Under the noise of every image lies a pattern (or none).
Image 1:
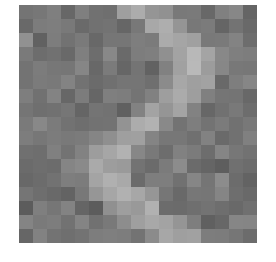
a wavy band
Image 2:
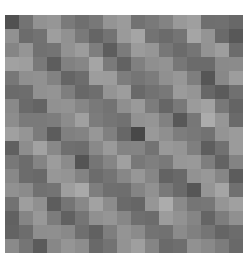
diagonal stripes
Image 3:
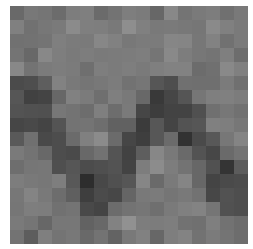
a wavy band
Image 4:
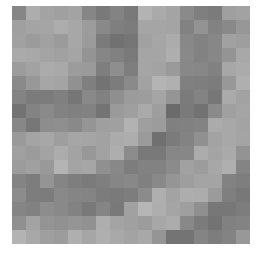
rings round one point
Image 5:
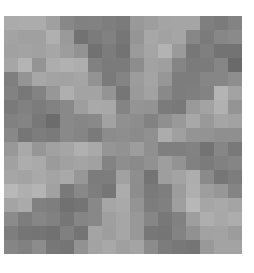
spokes from one point
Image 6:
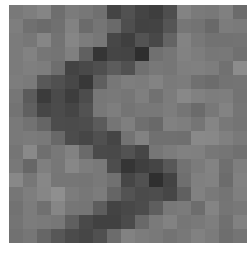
a wavy band
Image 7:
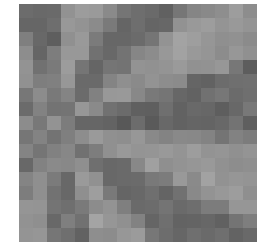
spokes from one point
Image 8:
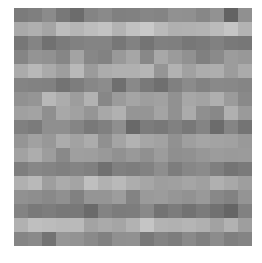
horizontal stripes
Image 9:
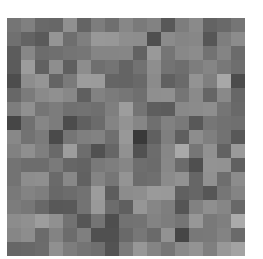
only noise
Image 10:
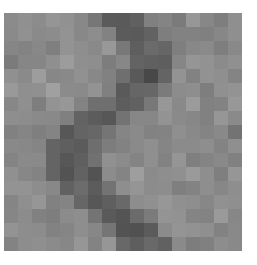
a wavy band
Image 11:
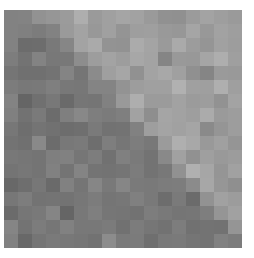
a sharp edge
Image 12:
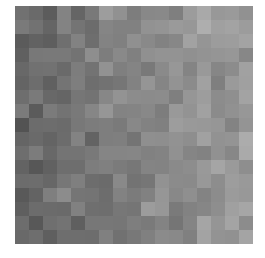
a smooth slope
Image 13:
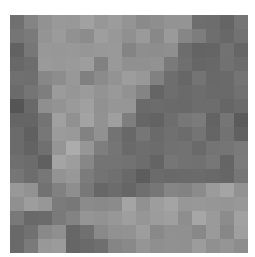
spokes from one point
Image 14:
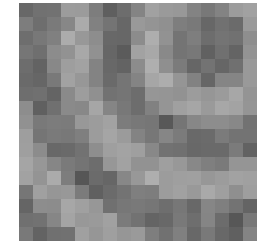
rings round one point
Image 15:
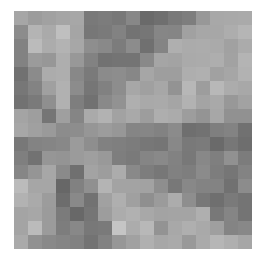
spokes from one point
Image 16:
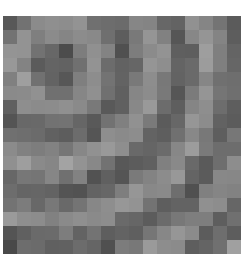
rings round one point
